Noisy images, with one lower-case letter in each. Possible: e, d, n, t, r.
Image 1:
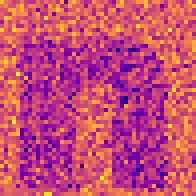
n
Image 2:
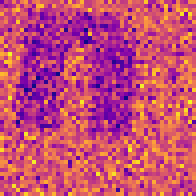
n
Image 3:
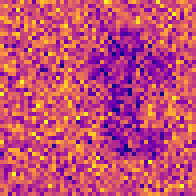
t
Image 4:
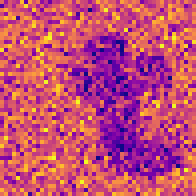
t
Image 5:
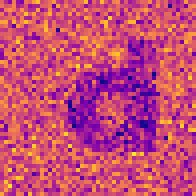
d
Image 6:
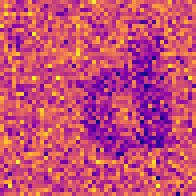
d
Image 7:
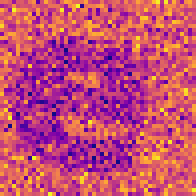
e
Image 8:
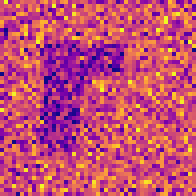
r
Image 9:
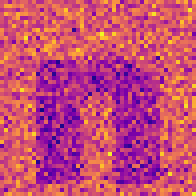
n
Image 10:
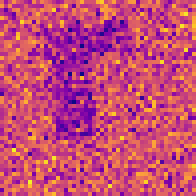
r
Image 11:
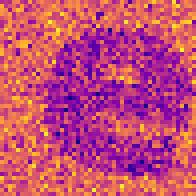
e
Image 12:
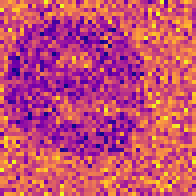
e
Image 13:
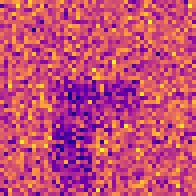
r
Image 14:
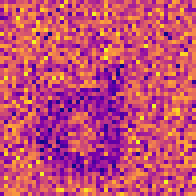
d
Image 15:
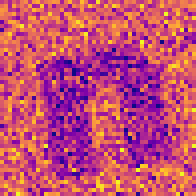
n
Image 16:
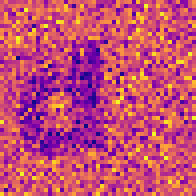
d
